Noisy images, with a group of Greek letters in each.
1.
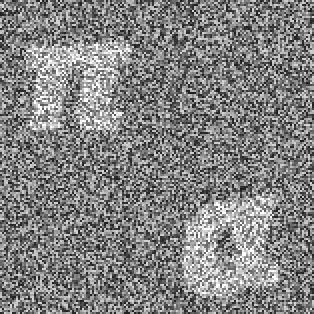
top left: pi; bottom right: alpha
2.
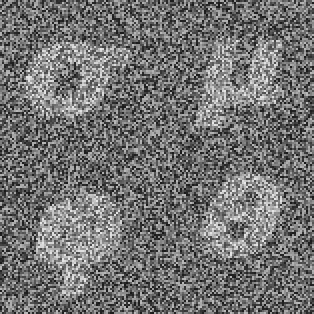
top left: sigma; top right: mu; bottom left: phi; bottom right: theta
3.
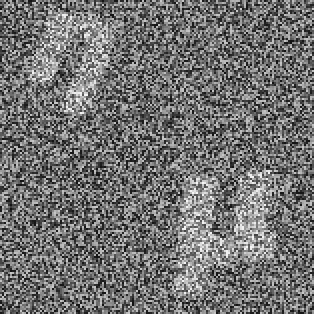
top left: eta; bottom right: mu
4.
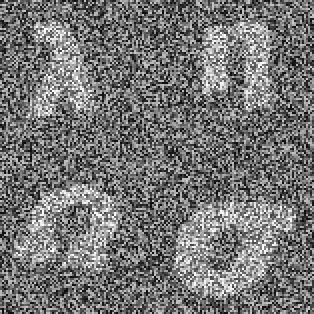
top left: lambda; top right: eta; bottom left: omega; bottom right: sigma
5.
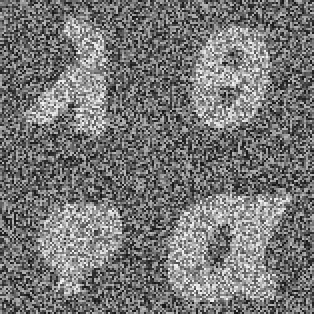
top left: lambda; top right: theta; bottom left: phi; bottom right: alpha
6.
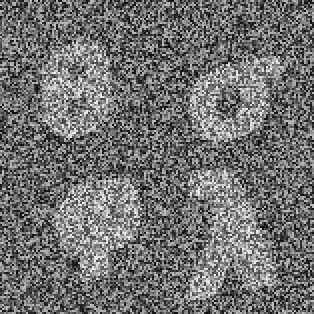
top left: theta; top right: sigma; bottom left: phi; bottom right: lambda
